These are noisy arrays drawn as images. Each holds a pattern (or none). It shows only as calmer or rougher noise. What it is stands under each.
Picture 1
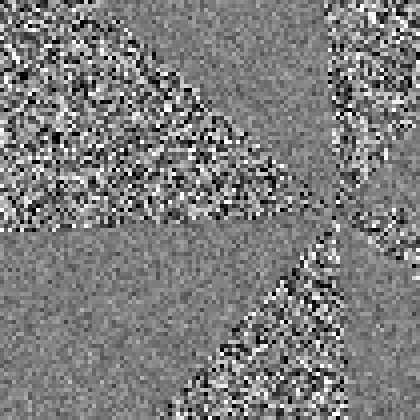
spokes from one point
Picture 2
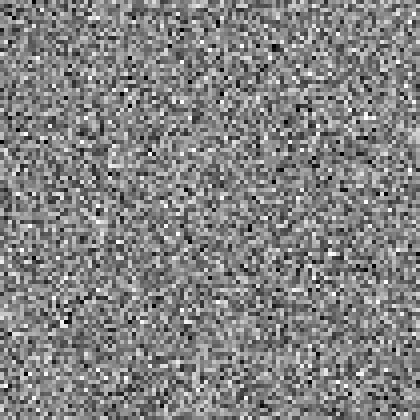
only noise
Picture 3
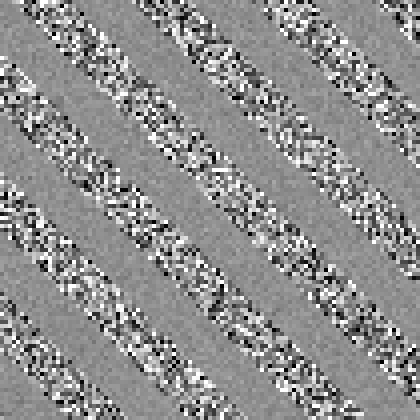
diagonal stripes
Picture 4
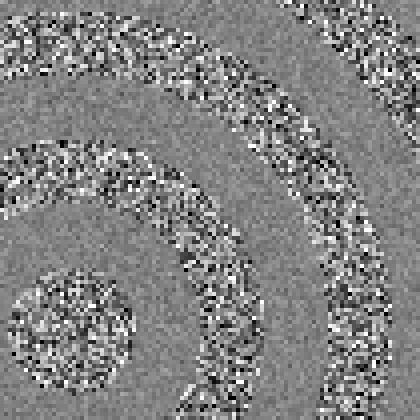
rings round one point
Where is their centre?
bottom left
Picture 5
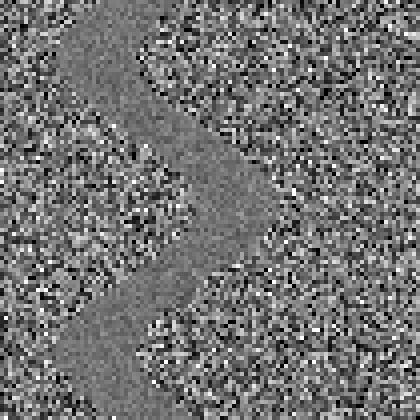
a wavy band
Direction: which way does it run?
top to bottom
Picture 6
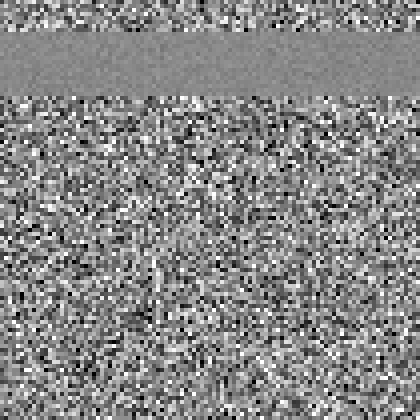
one horizontal stripe
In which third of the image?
top
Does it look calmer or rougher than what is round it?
calmer
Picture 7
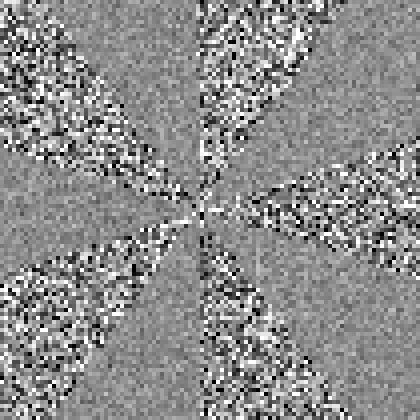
spokes from one point
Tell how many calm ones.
5
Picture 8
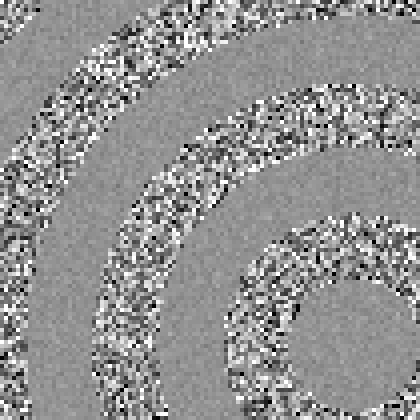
rings round one point
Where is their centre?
bottom right
